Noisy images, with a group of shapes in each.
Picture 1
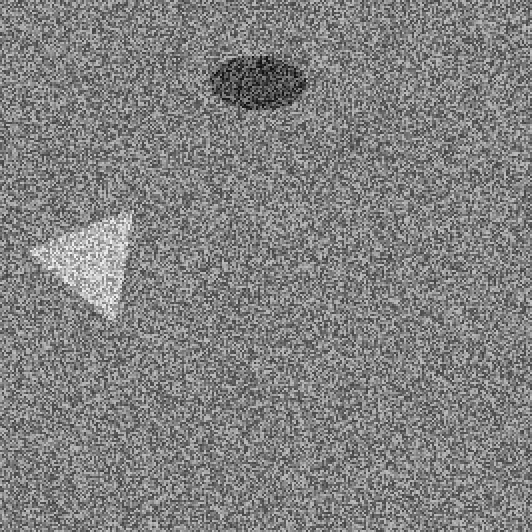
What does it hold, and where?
top middle: dark ellipse; middle left: light triangle
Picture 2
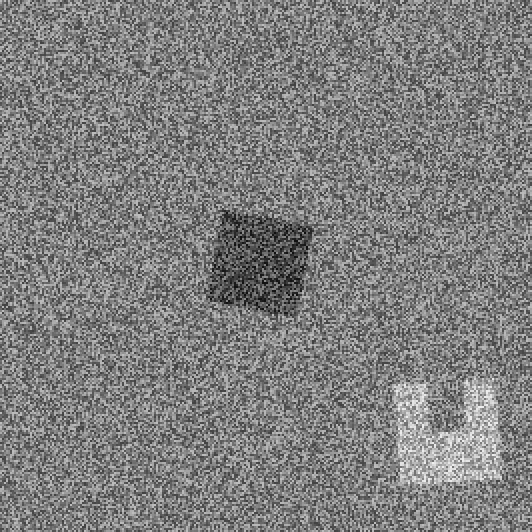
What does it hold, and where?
centre: dark square; bottom right: light square with a notch
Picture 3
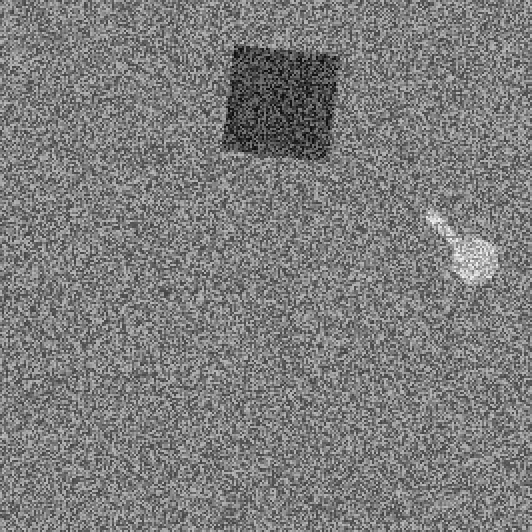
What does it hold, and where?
top middle: dark square; middle right: light lollipop
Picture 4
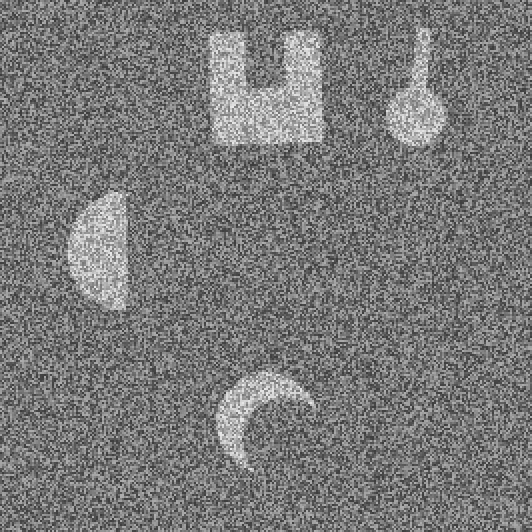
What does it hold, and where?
top middle: light square with a notch; top right: light lollipop; middle left: light half disc; bottom middle: light crescent
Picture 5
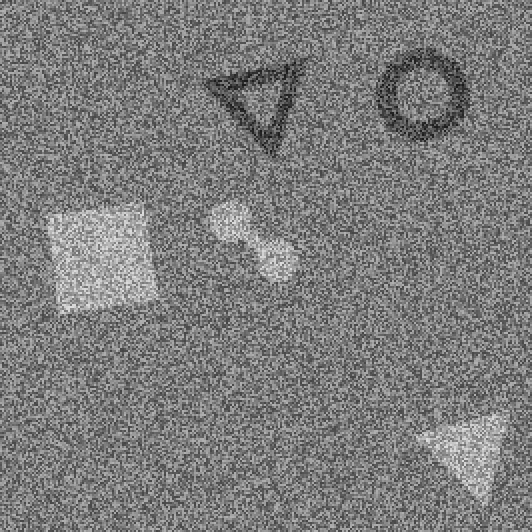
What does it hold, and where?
top middle: dark triangle frame; top right: dark ring; middle left: light square; centre: light dumbbell; bottom right: light triangle
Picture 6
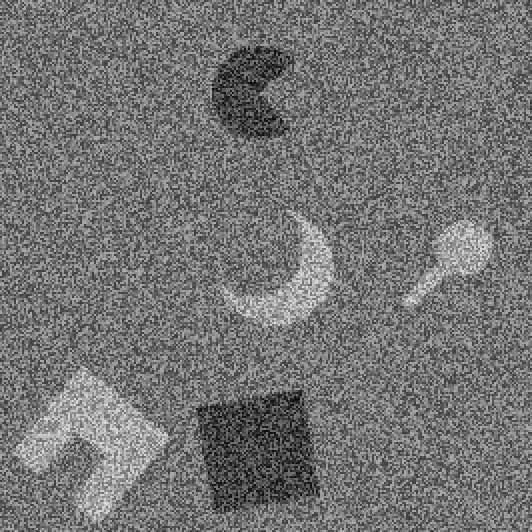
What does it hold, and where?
top middle: dark disc with a wedge cut out; centre: light crescent; middle right: light lollipop; bottom left: light square with a notch; bottom middle: dark square
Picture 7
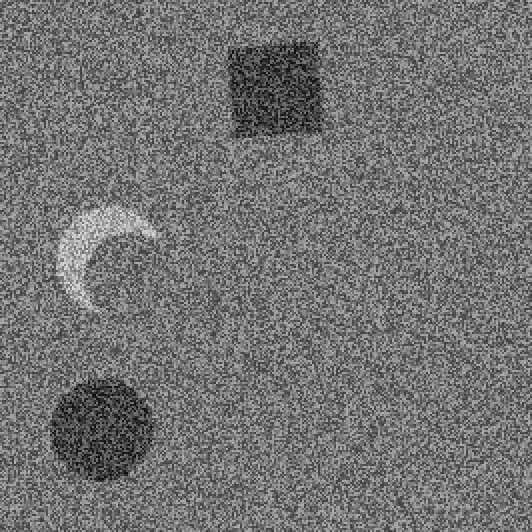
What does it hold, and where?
top middle: dark square; middle left: light crescent; bottom left: dark disc
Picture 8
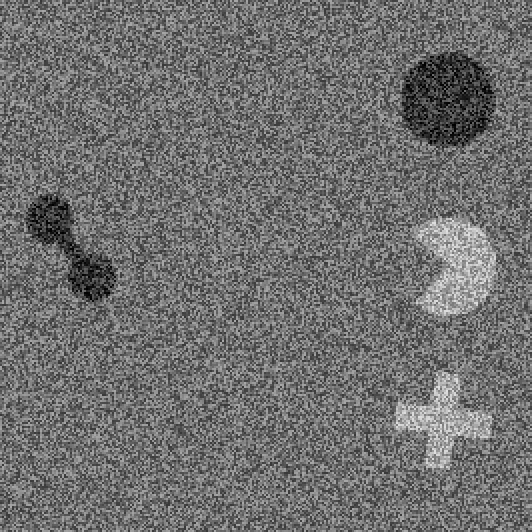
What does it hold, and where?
top right: dark disc; middle left: dark dumbbell; middle right: light disc with a wedge cut out; bottom right: light cross
